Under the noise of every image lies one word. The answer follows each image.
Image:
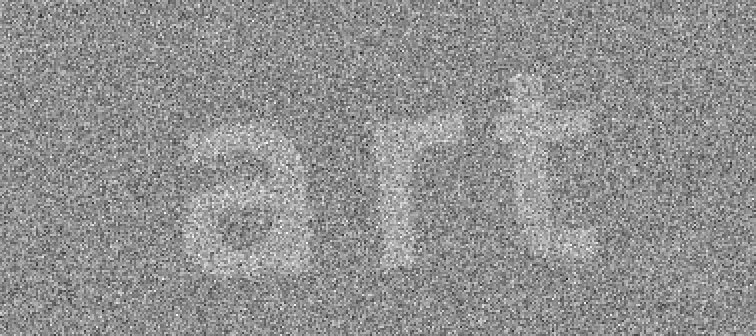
art
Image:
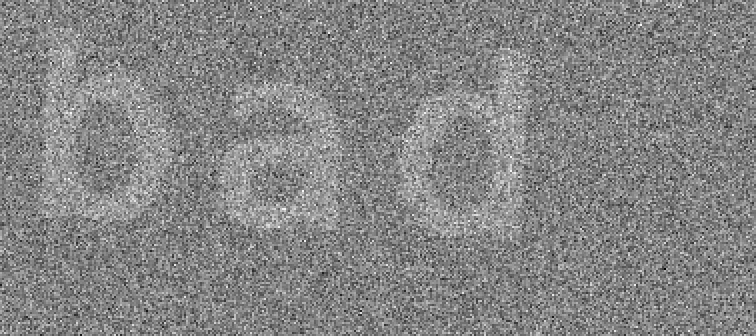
bad
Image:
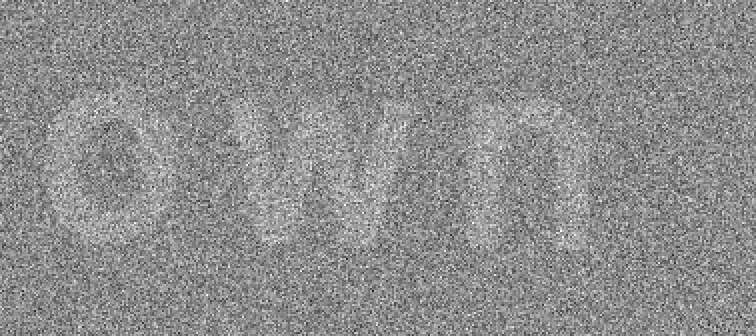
own
